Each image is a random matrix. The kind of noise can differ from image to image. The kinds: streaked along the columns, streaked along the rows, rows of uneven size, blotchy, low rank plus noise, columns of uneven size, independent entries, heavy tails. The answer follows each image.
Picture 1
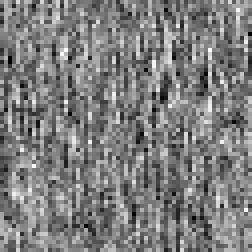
streaked along the columns
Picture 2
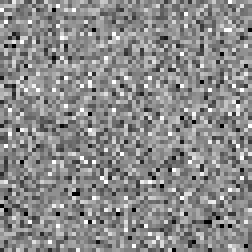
heavy tails
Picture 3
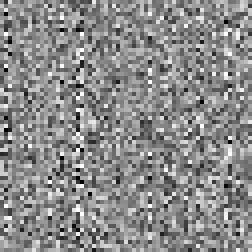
columns of uneven size
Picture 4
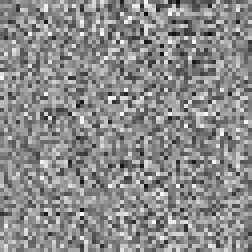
low rank plus noise
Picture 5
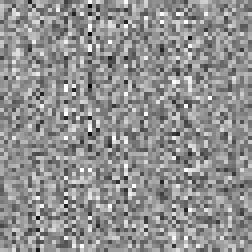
columns of uneven size
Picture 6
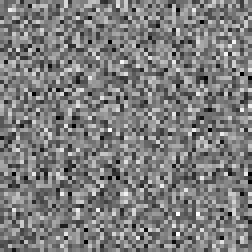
low rank plus noise
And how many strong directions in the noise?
five to eight
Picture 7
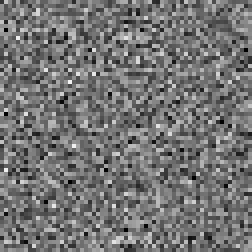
low rank plus noise
